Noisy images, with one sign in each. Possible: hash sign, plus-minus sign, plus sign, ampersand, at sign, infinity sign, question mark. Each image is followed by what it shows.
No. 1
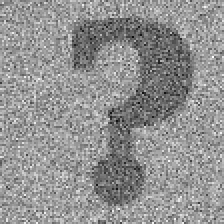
dark question mark
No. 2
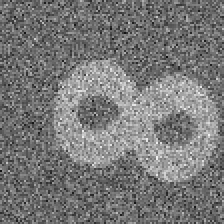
light infinity sign
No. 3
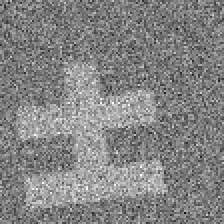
light plus-minus sign
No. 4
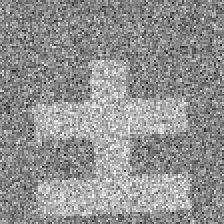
light plus-minus sign
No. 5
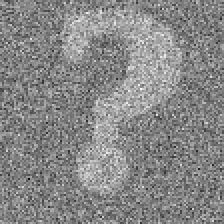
light question mark
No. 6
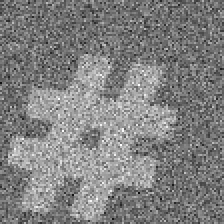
light hash sign
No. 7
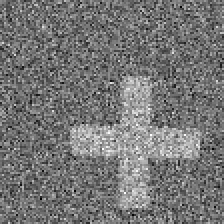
light plus sign
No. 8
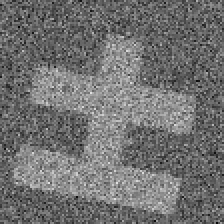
light plus-minus sign
